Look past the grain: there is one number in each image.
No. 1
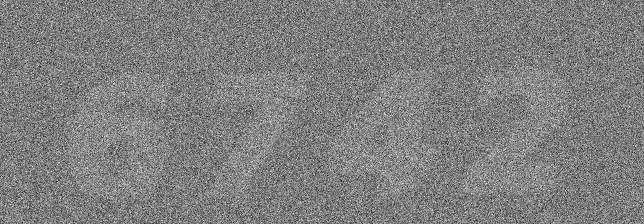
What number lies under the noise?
6742
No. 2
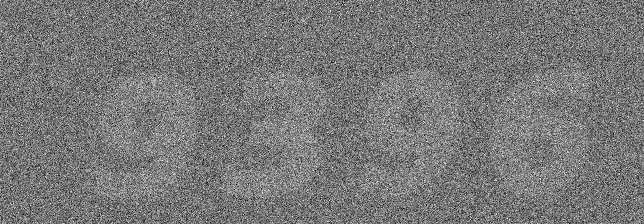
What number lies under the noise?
9396
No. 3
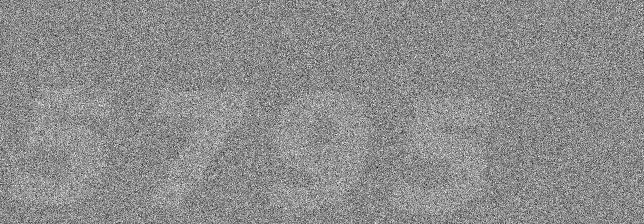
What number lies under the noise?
5795
